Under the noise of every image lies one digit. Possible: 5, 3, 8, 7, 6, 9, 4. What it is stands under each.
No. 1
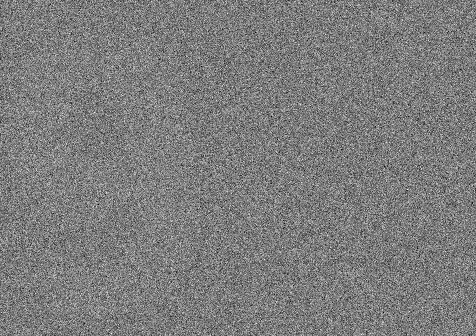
9
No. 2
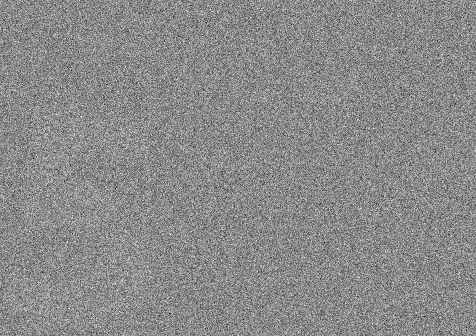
5
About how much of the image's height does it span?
two thirds
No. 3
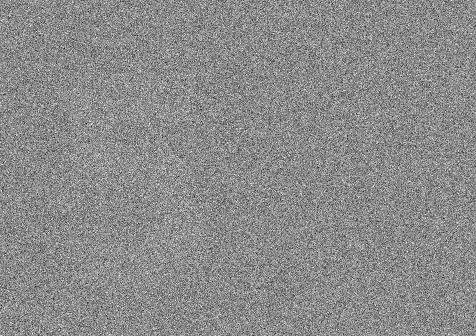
5
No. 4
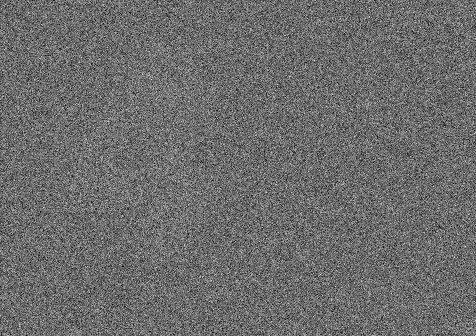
4
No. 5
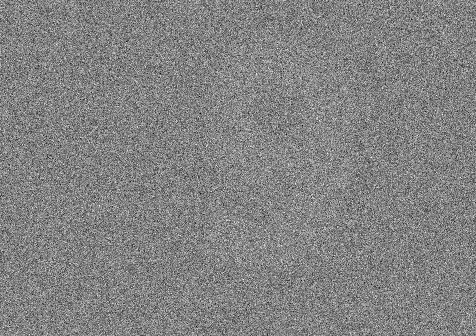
9
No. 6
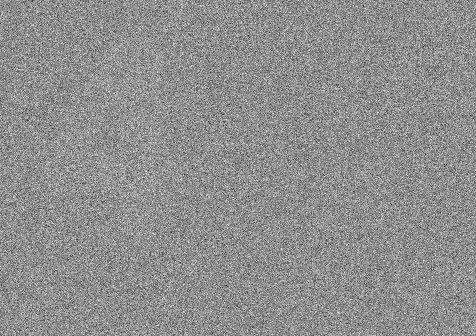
4
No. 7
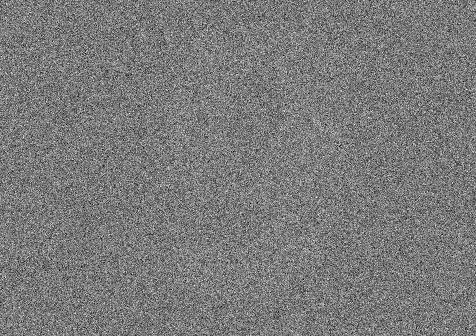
9
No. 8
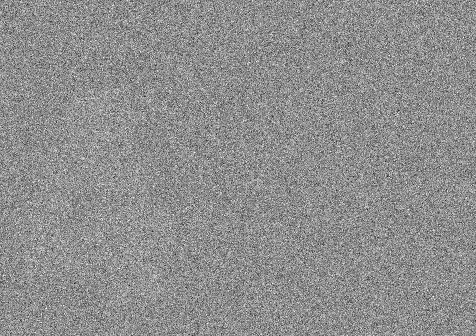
4
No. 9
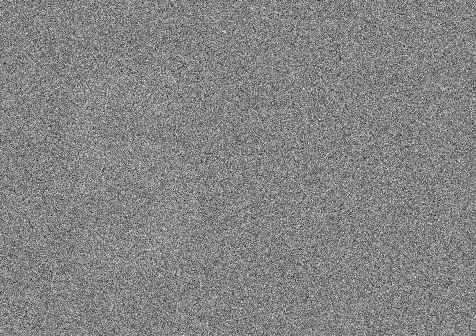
5
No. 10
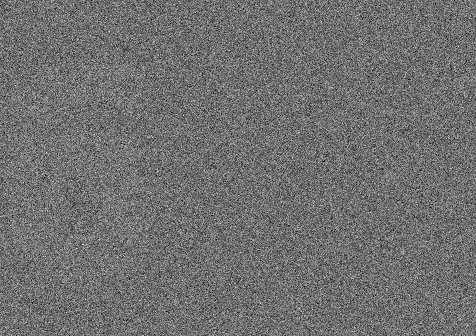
6
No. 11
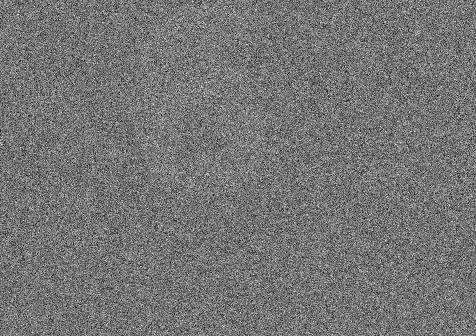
6
